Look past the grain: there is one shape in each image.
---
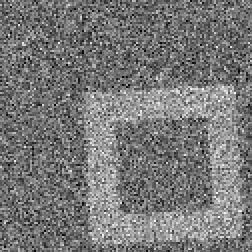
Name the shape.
square frame
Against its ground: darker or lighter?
lighter
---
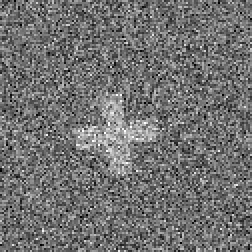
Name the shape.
cross
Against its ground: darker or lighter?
lighter
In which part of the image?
centre
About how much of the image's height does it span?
a third
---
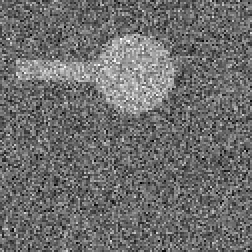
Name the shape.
lollipop
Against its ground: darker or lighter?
lighter
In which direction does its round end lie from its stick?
right
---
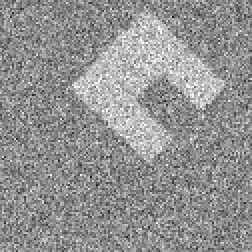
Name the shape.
square with a notch
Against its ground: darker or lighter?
lighter
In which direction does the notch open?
down and right
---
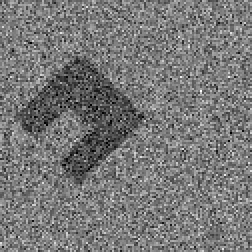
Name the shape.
square with a notch
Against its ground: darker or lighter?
darker
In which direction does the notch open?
down and left
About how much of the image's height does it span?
half
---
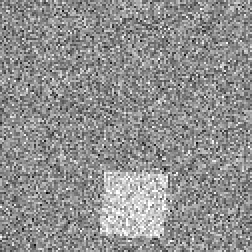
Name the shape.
square
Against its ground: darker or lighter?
lighter
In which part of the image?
bottom middle
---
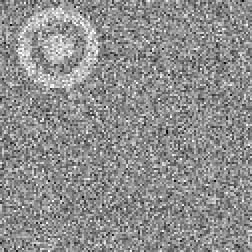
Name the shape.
bullseye
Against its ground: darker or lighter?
lighter
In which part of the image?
top left
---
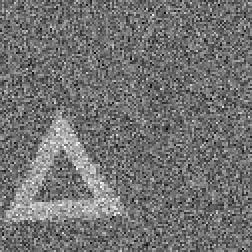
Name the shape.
triangle frame
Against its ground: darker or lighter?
lighter
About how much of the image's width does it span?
half
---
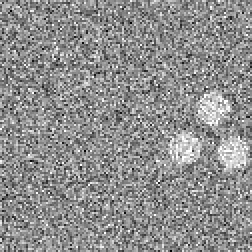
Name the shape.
three dots
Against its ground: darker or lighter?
lighter
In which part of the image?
middle right
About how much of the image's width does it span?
a third
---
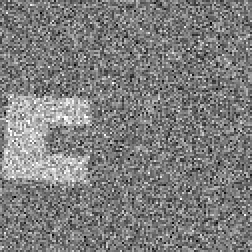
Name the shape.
square with a notch
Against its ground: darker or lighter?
lighter
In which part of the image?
middle left
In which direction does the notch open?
right
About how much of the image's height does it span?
a third
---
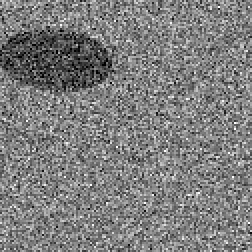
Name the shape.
ellipse
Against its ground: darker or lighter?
darker
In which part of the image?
top left
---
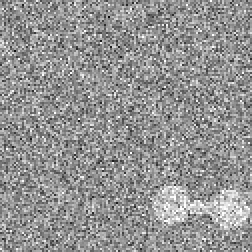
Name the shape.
dumbbell
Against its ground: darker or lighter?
lighter
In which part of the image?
bottom right
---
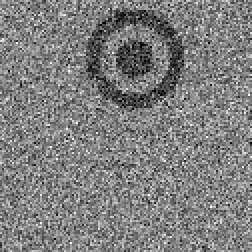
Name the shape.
bullseye
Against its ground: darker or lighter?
darker
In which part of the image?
top middle
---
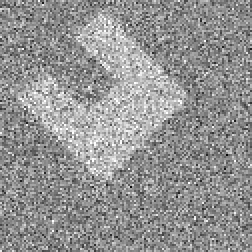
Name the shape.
square with a notch
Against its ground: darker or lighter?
lighter
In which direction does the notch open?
up and left
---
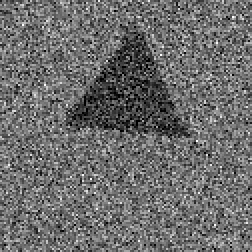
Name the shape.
triangle
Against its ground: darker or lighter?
darker
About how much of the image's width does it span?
half
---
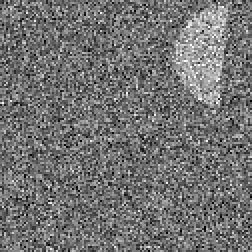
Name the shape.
half disc
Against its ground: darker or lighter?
lighter
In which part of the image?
top right
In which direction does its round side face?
left
